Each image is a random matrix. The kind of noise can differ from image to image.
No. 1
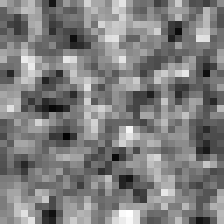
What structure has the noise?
blotchy
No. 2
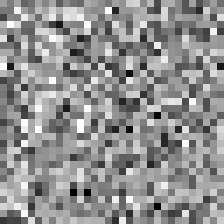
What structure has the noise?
low rank plus noise
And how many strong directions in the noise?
five to eight
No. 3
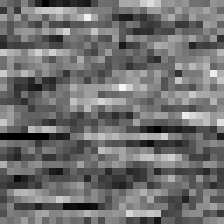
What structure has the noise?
streaked along the rows
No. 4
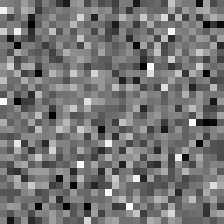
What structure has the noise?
heavy tails
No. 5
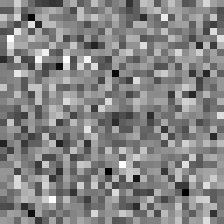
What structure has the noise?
independent entries
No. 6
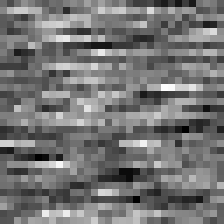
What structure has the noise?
streaked along the rows
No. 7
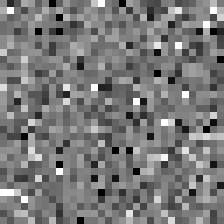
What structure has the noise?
heavy tails
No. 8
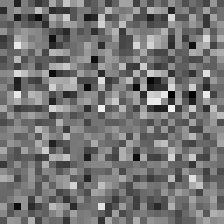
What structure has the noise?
low rank plus noise
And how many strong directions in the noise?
one
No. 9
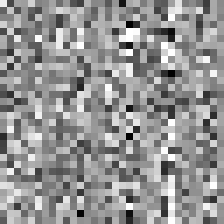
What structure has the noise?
columns of uneven size
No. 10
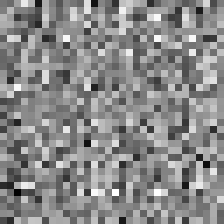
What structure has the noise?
low rank plus noise
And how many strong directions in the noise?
three or four
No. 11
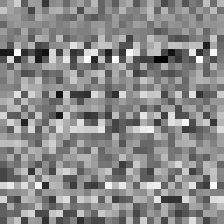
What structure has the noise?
rows of uneven size
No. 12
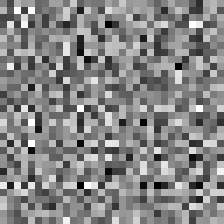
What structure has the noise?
low rank plus noise
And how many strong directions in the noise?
one
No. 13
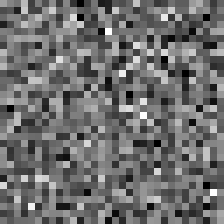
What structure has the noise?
independent entries
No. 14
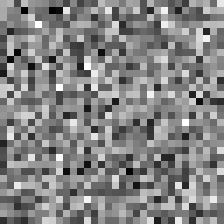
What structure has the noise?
independent entries
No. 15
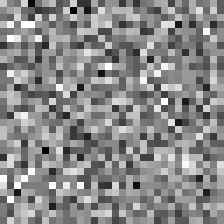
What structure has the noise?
independent entries
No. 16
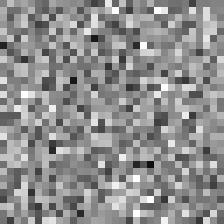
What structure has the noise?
independent entries
